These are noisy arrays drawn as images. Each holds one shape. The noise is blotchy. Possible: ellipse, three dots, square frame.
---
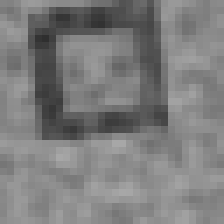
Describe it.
dark square frame
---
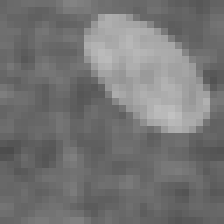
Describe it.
light ellipse
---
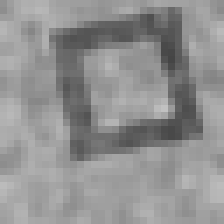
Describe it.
dark square frame
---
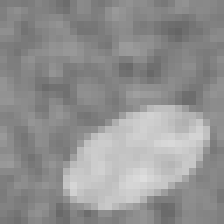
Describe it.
light ellipse
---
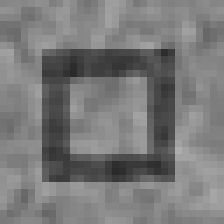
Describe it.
dark square frame
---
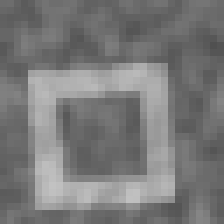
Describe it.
light square frame
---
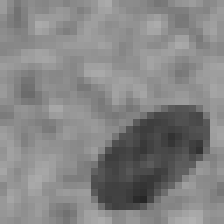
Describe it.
dark ellipse
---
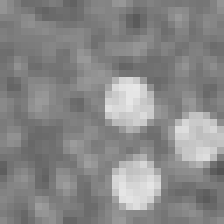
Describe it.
light three dots
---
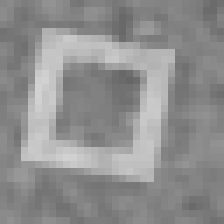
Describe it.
light square frame
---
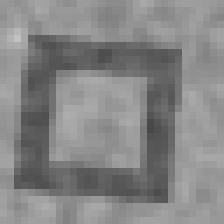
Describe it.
dark square frame
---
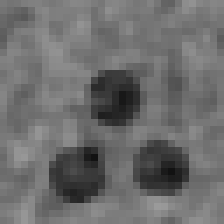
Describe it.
dark three dots
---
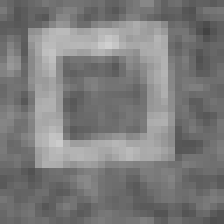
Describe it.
light square frame
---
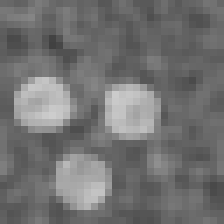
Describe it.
light three dots
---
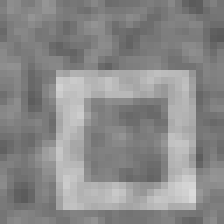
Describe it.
light square frame
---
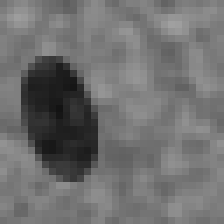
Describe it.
dark ellipse
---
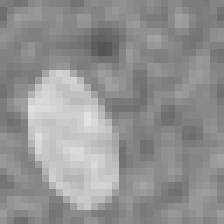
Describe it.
light ellipse
